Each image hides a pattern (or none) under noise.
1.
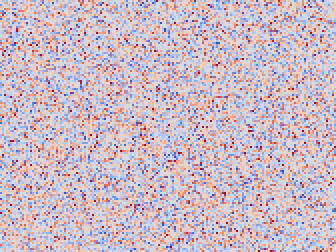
only noise
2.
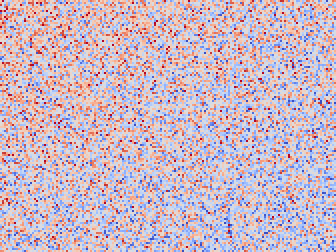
a smooth slope
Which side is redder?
top left
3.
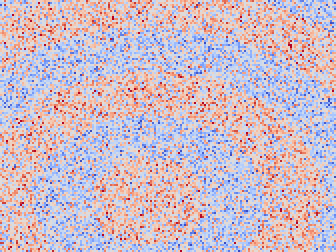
rings round one point
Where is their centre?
bottom middle
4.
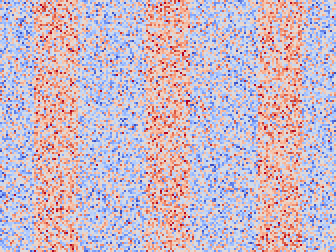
vertical stripes
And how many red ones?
3
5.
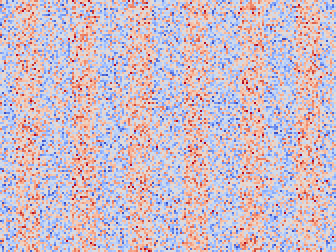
vertical stripes
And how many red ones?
6
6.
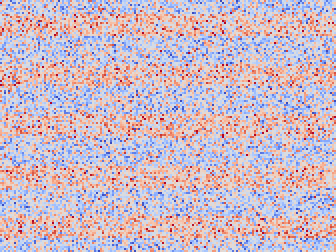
horizontal stripes
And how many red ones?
5
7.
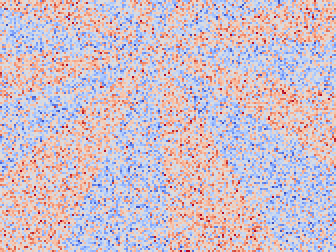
spokes from one point
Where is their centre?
top middle
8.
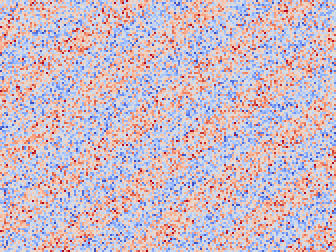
diagonal stripes
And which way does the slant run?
bottom left to top right
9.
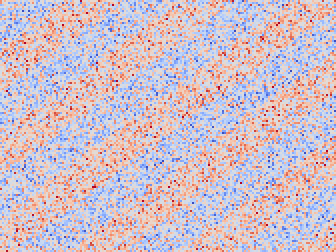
diagonal stripes
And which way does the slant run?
bottom left to top right
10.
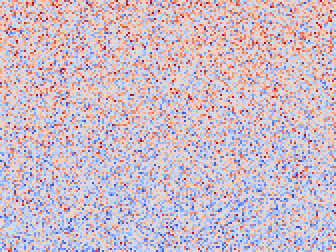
a smooth slope
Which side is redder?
top
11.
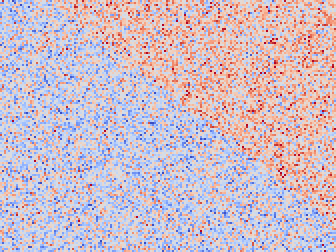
a sharp edge
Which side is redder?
top right
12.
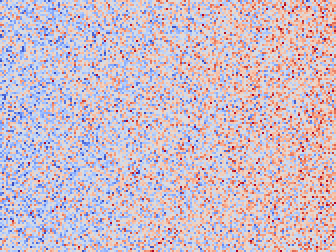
a smooth slope
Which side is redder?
right
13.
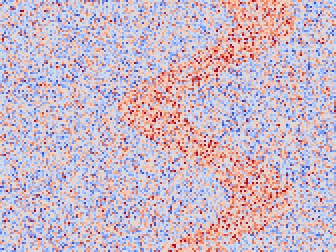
a wavy band
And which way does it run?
top to bottom
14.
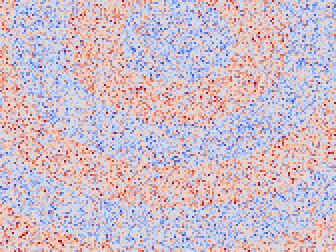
rings round one point
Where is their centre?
top middle
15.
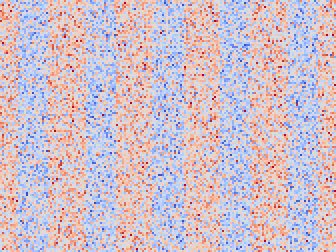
vertical stripes
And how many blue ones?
5
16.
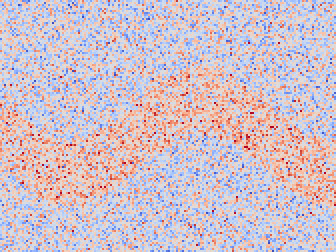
a wavy band
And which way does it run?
left to right
